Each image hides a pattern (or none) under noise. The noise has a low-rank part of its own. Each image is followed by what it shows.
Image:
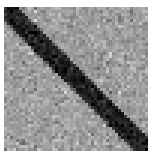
a diagonal band
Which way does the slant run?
top left to bottom right
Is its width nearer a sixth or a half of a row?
a sixth
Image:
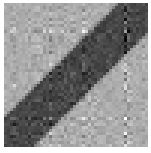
a diagonal band
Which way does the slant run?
bottom left to top right
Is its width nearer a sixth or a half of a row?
a half
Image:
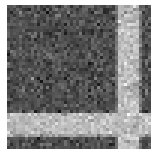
bands of rows crossing bands of columns
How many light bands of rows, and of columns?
1 and 1
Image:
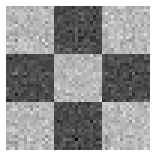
a checkerboard
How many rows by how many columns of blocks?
3 by 3
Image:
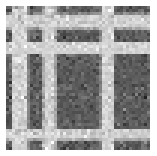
bands of rows crossing bands of columns
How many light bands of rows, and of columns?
3 and 3
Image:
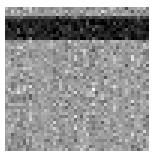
one band of rows
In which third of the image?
top
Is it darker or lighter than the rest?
darker
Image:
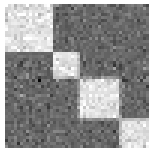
blocks along the diagonal
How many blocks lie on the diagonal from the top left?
4
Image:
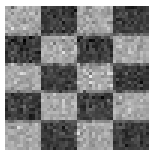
a checkerboard
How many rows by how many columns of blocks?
5 by 4
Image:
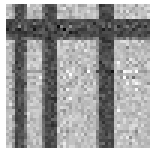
bands of rows crossing bands of columns
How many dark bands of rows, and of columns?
1 and 3
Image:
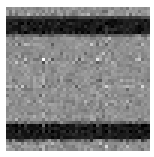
bands of rows
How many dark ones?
2
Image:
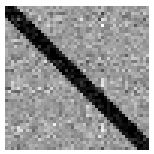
a diagonal band
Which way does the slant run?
top left to bottom right
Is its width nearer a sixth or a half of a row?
a sixth
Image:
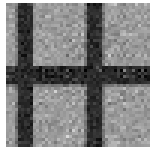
bands of rows crossing bands of columns
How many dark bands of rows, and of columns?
1 and 2
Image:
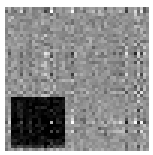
one block
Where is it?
bottom left
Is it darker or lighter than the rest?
darker
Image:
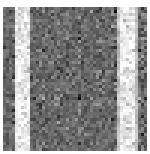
bands of columns
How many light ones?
2
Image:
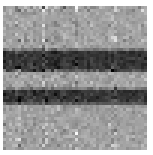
bands of rows
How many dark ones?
2
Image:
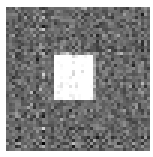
one block
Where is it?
centre
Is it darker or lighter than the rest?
lighter
